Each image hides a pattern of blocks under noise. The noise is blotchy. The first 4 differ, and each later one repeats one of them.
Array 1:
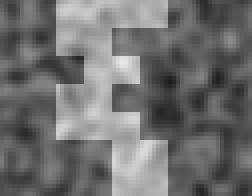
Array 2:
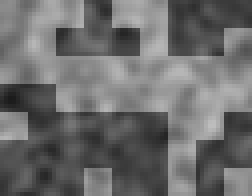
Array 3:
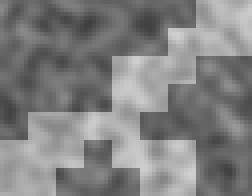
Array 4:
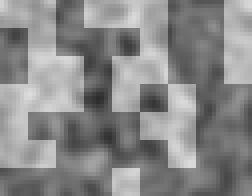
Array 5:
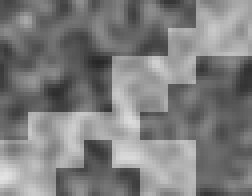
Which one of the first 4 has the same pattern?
3
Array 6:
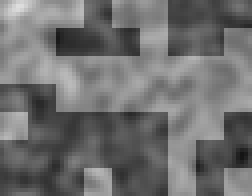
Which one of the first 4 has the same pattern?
2
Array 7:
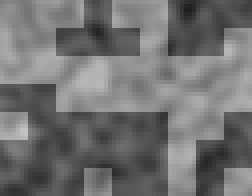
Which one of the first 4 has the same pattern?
2
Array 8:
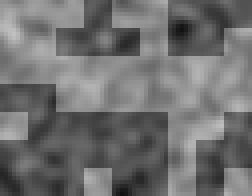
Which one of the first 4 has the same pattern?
2
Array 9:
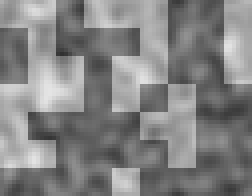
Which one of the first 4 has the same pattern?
4
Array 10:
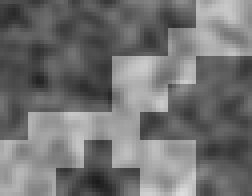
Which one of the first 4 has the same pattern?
3
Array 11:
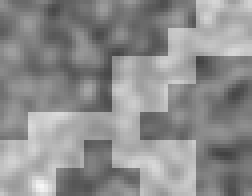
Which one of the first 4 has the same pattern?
3
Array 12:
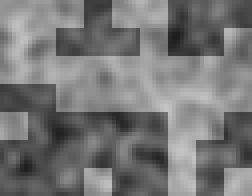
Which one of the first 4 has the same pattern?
2
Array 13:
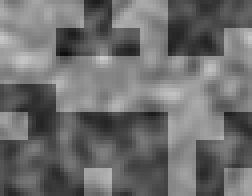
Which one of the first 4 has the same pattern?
2
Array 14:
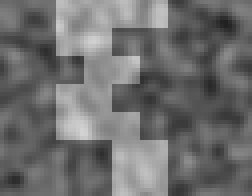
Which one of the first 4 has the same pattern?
1
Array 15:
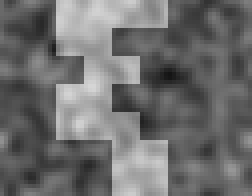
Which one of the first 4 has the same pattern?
1
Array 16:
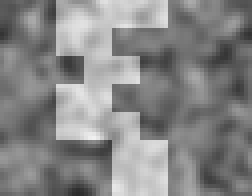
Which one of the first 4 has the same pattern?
1
